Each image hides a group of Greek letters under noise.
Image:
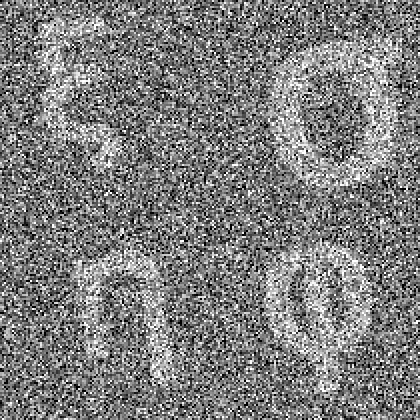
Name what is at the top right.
sigma
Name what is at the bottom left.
eta
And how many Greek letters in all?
4
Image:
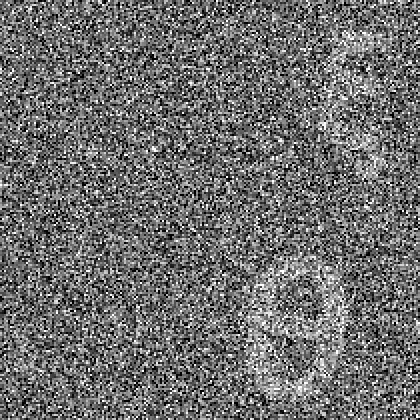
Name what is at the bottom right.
theta
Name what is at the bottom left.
nothing
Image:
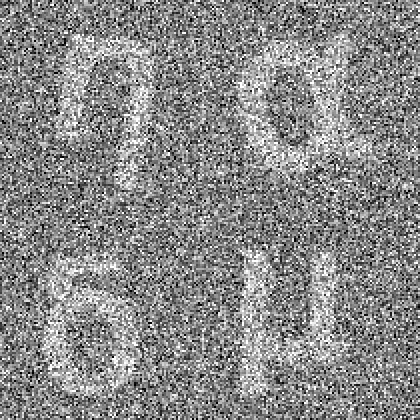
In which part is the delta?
bottom left
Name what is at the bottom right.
mu
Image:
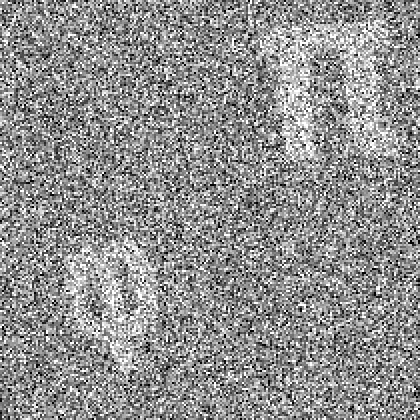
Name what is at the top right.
pi
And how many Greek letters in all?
2
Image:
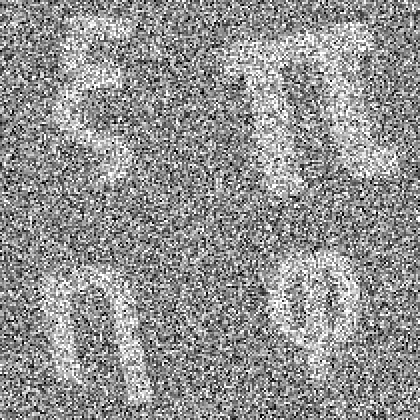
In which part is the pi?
top right
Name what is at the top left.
xi
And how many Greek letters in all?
4
